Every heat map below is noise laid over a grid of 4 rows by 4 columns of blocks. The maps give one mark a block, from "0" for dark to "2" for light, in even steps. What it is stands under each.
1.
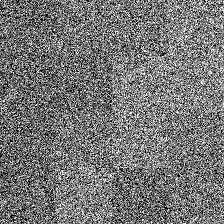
0 1 1 2
0 0 2 2
0 1 2 1
0 2 0 1
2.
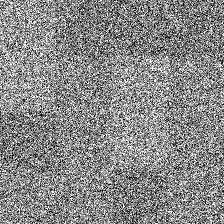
2 0 0 0
2 1 2 1
0 1 2 1
1 1 0 1
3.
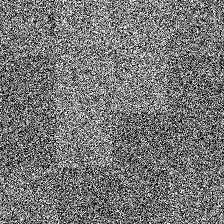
1 2 2 1
0 2 2 0
0 2 0 0
1 0 0 1
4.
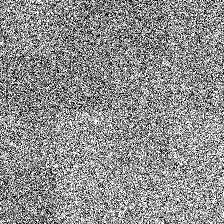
1 0 0 1
0 0 1 1
1 2 1 2
0 2 2 2
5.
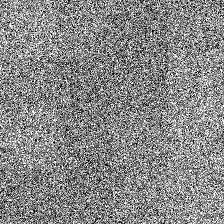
2 1 0 1
1 0 0 2
2 0 1 2
0 0 1 2
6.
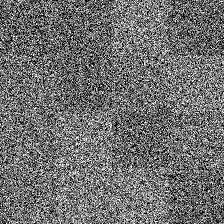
0 0 2 0
1 0 1 2
1 2 0 1
1 2 2 0
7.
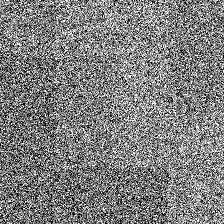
1 2 2 1
0 1 2 1
0 1 2 2
0 0 0 2
